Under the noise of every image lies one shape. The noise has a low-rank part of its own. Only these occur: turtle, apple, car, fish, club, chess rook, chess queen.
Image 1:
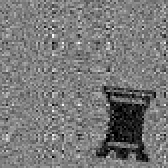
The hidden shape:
chess rook
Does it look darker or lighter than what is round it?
darker
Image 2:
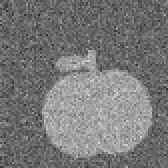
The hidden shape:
apple
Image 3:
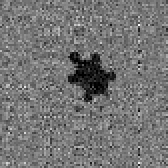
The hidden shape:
turtle
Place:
centre
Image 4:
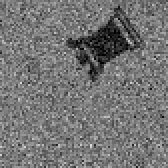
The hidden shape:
chess rook
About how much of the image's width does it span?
half
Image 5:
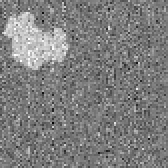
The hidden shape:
car
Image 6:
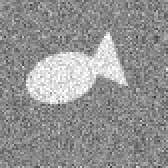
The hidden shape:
fish
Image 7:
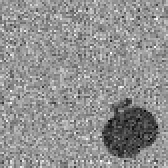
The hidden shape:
apple
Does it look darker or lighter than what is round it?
darker
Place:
bottom right
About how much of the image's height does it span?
a third
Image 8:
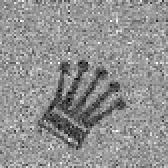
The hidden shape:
chess queen
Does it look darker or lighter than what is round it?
darker
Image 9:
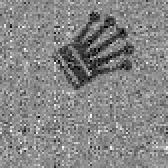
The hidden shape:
chess queen
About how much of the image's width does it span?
half
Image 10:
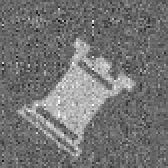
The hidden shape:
chess rook
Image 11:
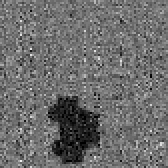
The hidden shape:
car
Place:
bottom middle
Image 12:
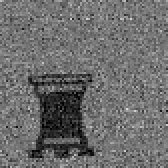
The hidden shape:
chess rook
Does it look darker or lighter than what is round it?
darker
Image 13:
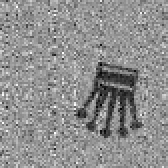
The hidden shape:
chess queen
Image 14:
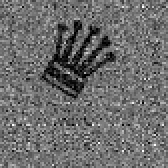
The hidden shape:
chess queen
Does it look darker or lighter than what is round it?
darker
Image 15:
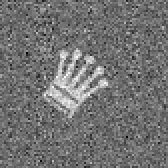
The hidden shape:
chess queen
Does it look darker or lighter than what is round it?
lighter
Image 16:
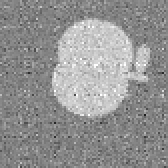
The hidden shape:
apple
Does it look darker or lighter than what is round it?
lighter
